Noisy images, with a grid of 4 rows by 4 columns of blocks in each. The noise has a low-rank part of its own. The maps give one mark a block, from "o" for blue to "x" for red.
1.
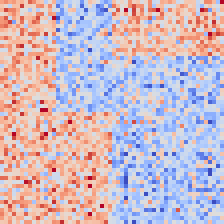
x o x x
x o o o
x x o o
x x o o
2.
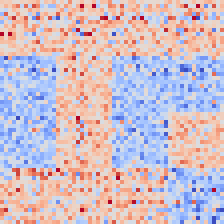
x x x x
o x o o
o x o x
x x x o
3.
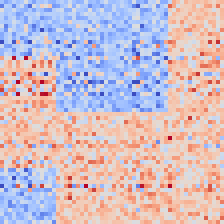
o o o x
x o o x
x x x x
o x x x
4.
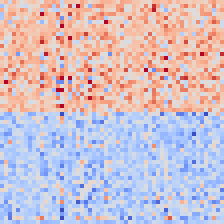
x x x x
x x x x
o o o o
o o o o
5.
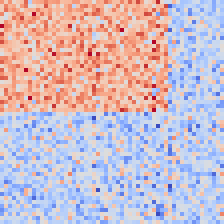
x x x o
x x x o
o o o o
o o o o
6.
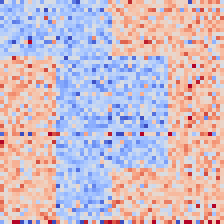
o o x x
x o o x
x o o x
x o x x
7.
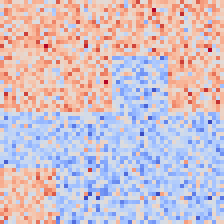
x x x x
x x o x
o o o o
x o o o
